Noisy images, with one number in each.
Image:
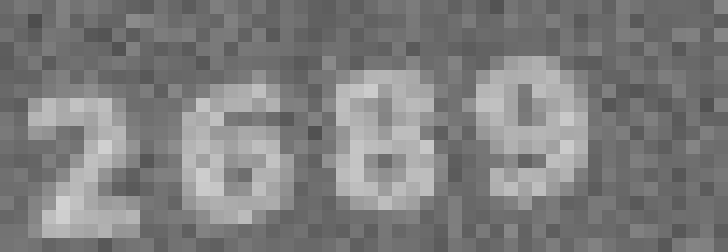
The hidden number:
2689
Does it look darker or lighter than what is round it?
lighter
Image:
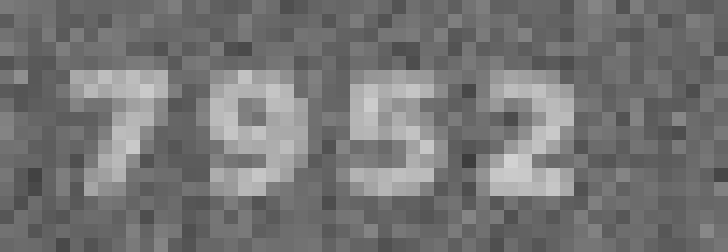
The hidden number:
7952
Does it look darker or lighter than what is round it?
lighter
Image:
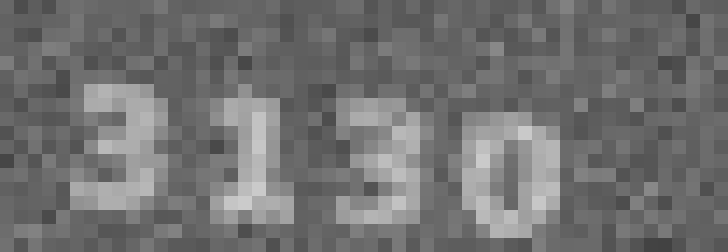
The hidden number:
3130
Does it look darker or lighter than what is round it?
lighter
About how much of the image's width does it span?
two thirds
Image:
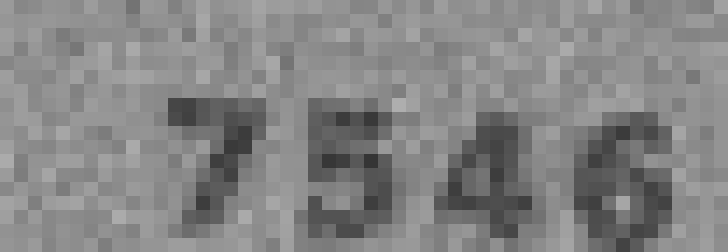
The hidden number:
7546
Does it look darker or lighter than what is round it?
darker
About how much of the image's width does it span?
two thirds
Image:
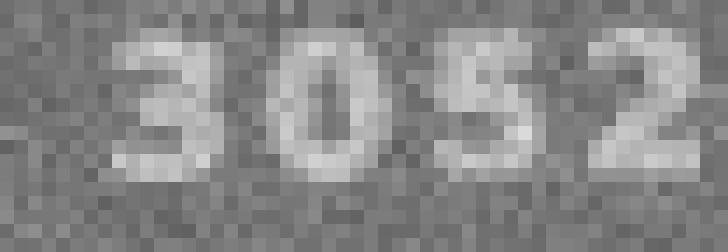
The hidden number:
3052
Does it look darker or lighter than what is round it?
lighter
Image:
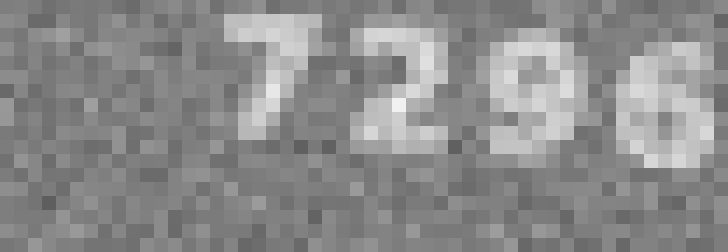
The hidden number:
7296
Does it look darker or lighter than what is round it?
lighter
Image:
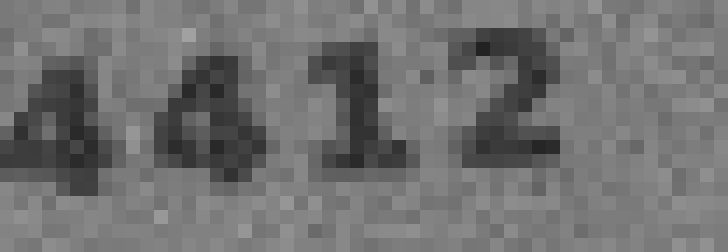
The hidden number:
4412
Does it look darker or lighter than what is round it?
darker
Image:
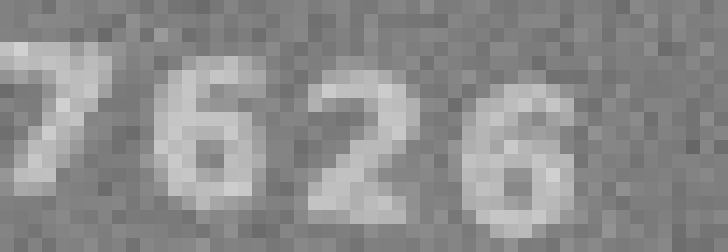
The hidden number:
7626
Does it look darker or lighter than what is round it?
lighter
